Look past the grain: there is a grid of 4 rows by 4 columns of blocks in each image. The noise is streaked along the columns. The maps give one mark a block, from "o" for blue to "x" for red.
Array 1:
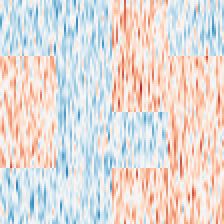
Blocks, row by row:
o o x o
x o x x
x o o x
o o x x
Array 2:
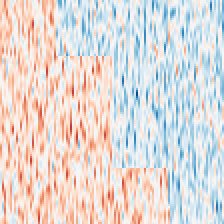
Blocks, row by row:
x o o o
x x o o
x x o o
x x x o
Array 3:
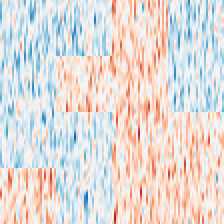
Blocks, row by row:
o o x o
o x x o
o o x x
x o x x
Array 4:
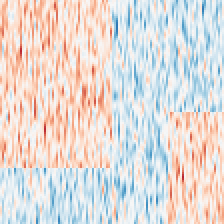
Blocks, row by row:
x x o o
x x o o
x x o x
o o o x
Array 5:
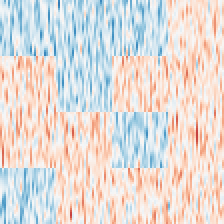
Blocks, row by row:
o o o x
x o x x
x x o x
o x x x
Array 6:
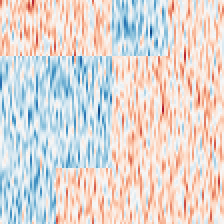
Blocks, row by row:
x x o x
o o x x
o o x x
o x x x
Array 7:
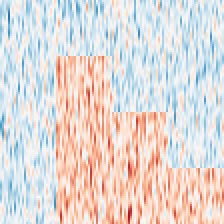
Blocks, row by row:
o o o o
o x o o
o x x o
o x x x
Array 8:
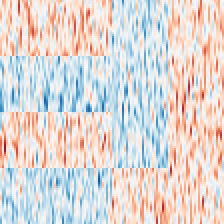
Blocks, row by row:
x x o x
o o o x
x x o x
o o x x
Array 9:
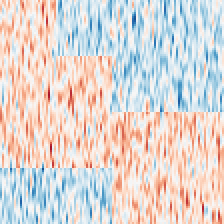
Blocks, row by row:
x o o o
x x o o
x x x x
o o x x
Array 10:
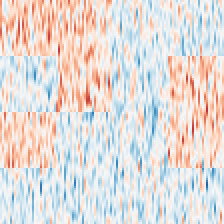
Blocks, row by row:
x x o o
o x o x
x o o x
o o o o
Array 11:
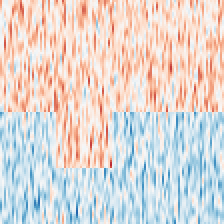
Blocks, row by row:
x x x x
x x x x
o x o o
o o o o
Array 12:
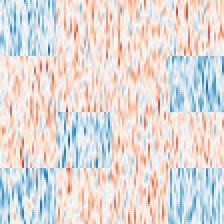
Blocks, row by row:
o x x x
x x x o
x o x x
o x x o
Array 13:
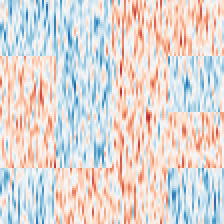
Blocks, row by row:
o o x x
x o x o
x o x x
o x x o
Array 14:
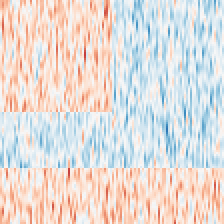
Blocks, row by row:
x x o o
x x o o
o o o o
x x x x
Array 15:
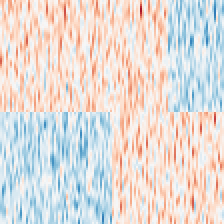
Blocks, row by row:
x x x o
x x x o
o o x x
o o x x
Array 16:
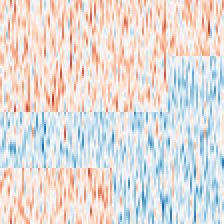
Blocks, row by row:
x x x x
x x x o
o o o o
x x o o
